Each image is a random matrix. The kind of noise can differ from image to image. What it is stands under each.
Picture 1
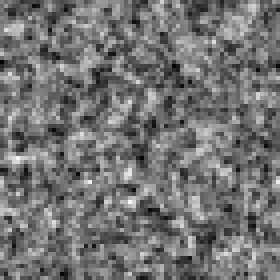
blotchy
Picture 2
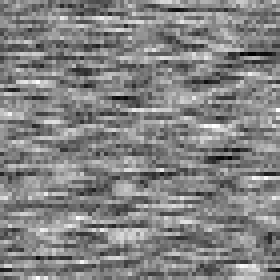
streaked along the rows
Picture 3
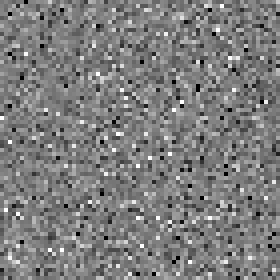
heavy tails
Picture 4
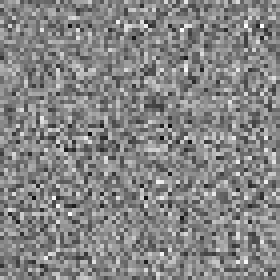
low rank plus noise
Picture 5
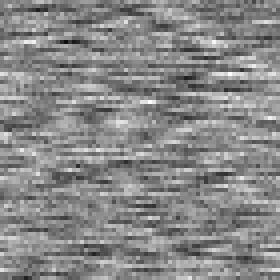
streaked along the rows
